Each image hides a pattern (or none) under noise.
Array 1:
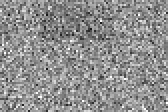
one block
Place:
top middle
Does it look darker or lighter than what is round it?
darker
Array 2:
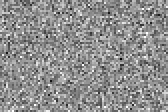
only noise
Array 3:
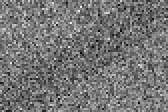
a diagonal band
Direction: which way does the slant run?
bottom left to top right
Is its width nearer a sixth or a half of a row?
a half
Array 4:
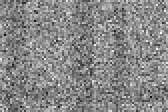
bands of rows crossing bands of columns
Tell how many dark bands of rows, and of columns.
1 and 3
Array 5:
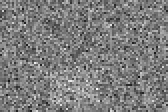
one block
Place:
bottom middle
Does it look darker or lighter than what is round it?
lighter
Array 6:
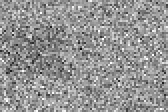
one block
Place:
middle left
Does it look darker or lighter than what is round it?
darker
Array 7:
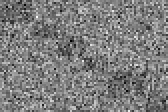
blocks along the diagonal
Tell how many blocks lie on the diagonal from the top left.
6
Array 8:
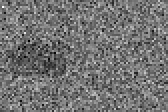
one block
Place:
middle left
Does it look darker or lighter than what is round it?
darker
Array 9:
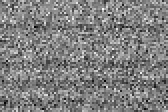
bands of rows
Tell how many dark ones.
4
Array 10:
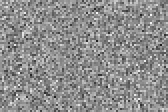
only noise
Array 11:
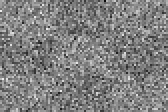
a checkerboard
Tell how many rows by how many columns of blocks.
3 by 3
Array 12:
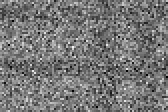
bands of rows crossing bands of columns
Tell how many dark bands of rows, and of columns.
2 and 2
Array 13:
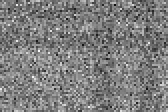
bands of rows crossing bands of columns
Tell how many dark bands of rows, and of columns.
2 and 2
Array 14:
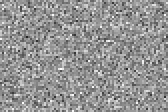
only noise
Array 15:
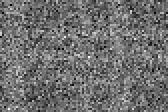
bands of rows crossing bands of columns
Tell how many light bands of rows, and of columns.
3 and 3
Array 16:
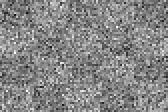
a checkerboard
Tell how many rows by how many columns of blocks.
4 by 5
